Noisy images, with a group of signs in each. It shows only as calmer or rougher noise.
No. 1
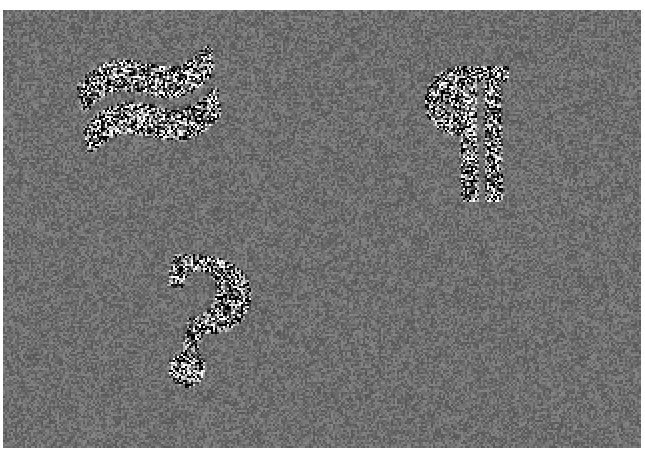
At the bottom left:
question mark
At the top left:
approximately sign
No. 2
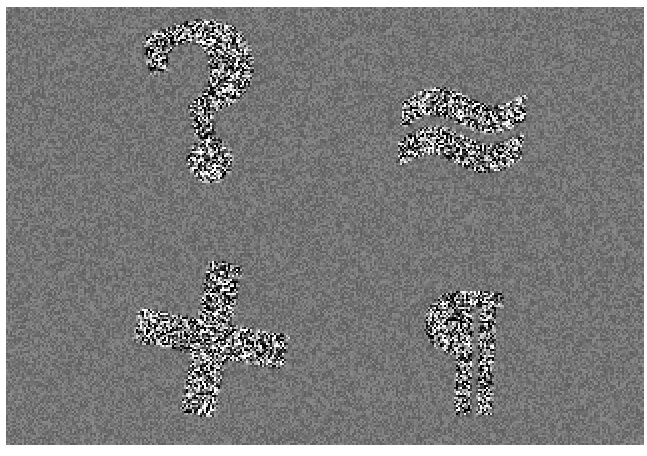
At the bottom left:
plus sign
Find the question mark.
top left
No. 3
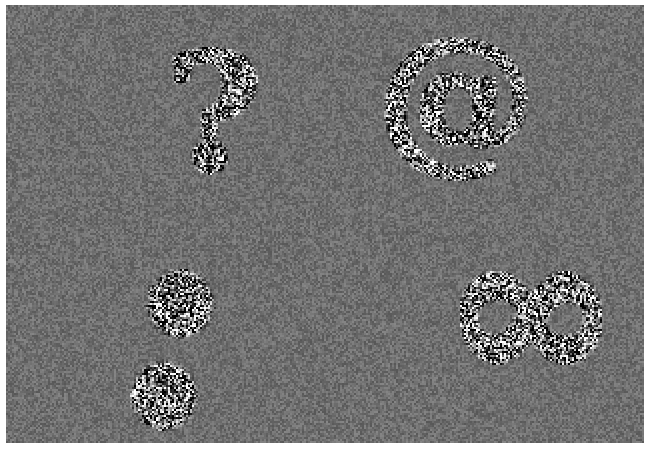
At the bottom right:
infinity sign
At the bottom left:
colon
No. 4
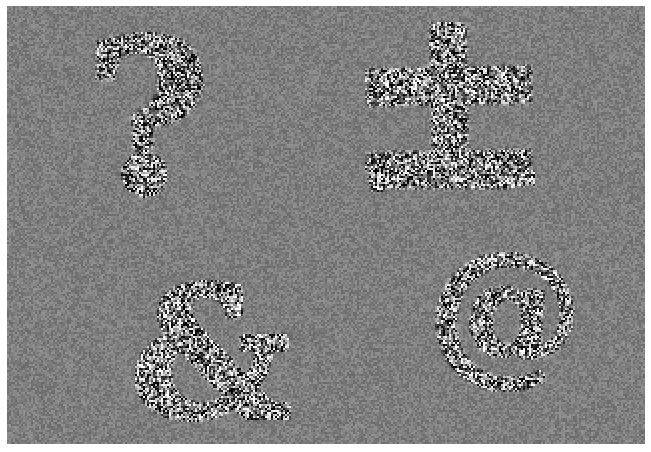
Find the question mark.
top left
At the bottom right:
at sign
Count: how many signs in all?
4
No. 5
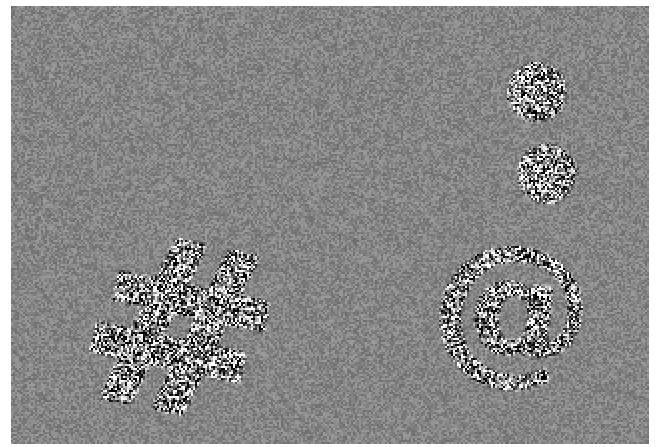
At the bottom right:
at sign
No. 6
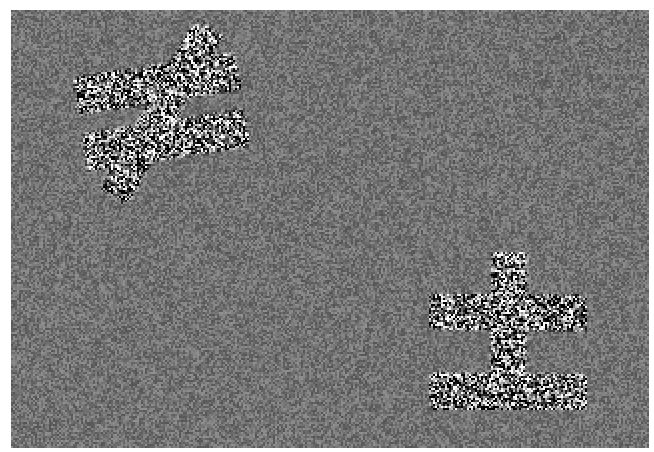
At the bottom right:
plus-minus sign
